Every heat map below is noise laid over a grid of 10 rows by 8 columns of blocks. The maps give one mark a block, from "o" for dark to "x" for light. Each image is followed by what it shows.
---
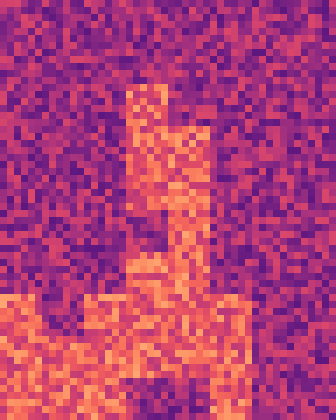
o o o o o o o o
o o o o o o o o
o o o x o o o o
o o o x x o o o
o o o x x o o o
o o o o x o o o
o o o x x o o o
x o x x x x o o
x x x x x x o o
x x x o o x o o
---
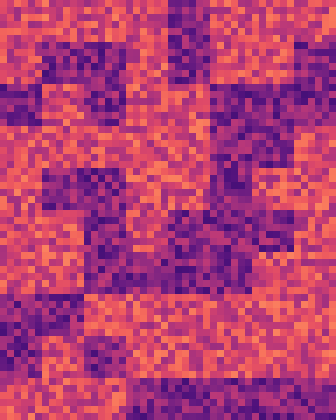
x x x x o x x x
x o o x o x x o
o x o x x o o o
x x x x x o o x
x o o x x o x x
x x o x o o o x
x x o o o o x x
o o x x x x x x
o x o x x x x x
x x x o o o o o
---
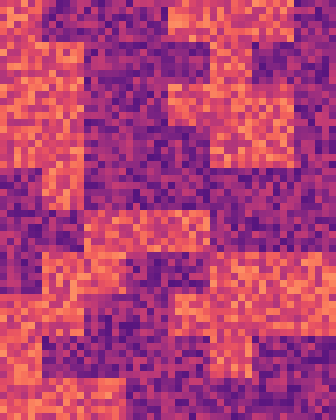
x o o o x x x o
x x o o o x o o
x x o o x x x o
x x o o o x x o
o x o o o o o o
o o x x x o o o
o x x o o x x x
x x o o x x x x
x o o o o x o o
x x x o o o o o
